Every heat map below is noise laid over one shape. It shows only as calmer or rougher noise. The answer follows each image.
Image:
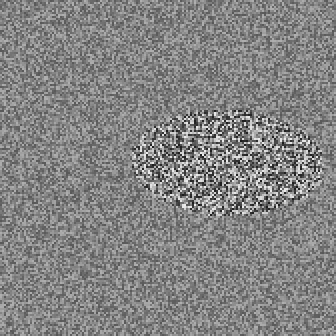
ellipse
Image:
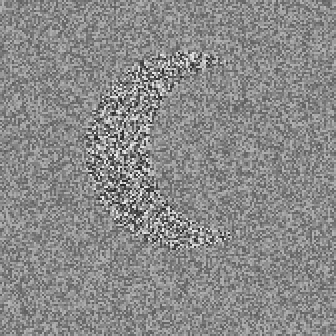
crescent
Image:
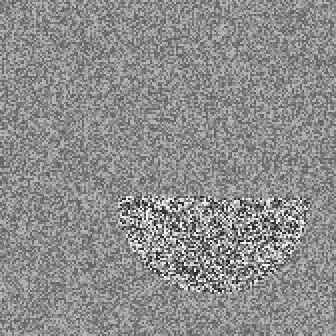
half disc
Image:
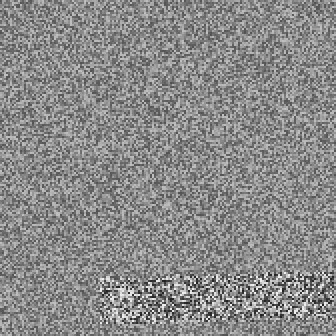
bar
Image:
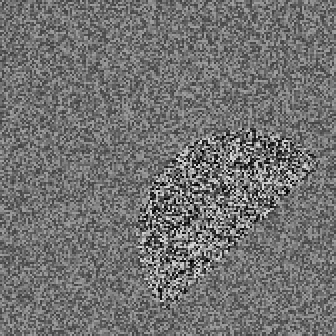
half disc
